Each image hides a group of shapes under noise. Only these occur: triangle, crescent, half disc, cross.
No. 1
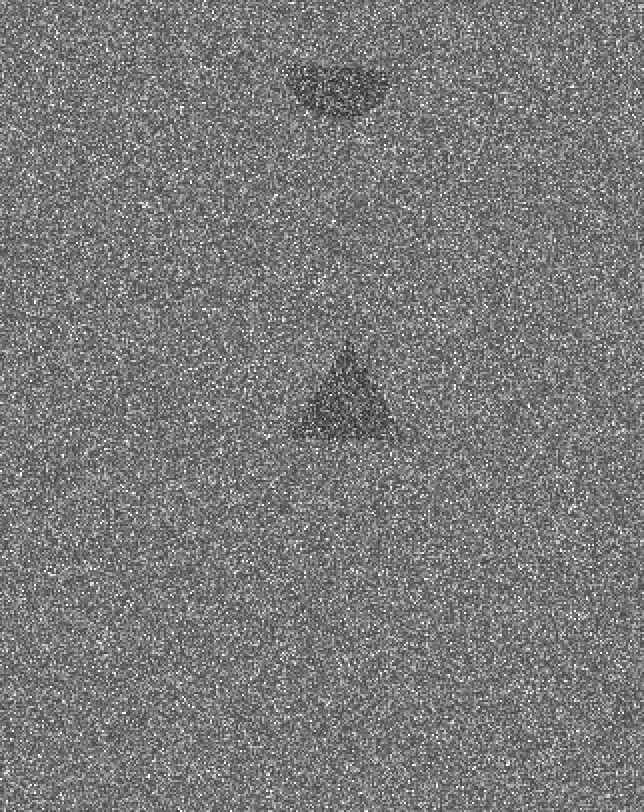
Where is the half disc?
top middle
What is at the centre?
triangle
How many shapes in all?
2
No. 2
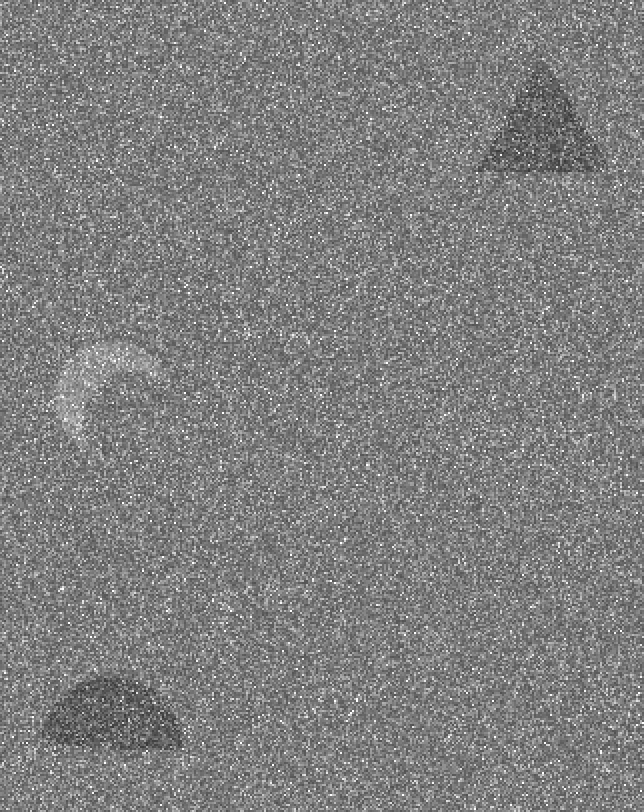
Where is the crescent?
middle left
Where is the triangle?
top right
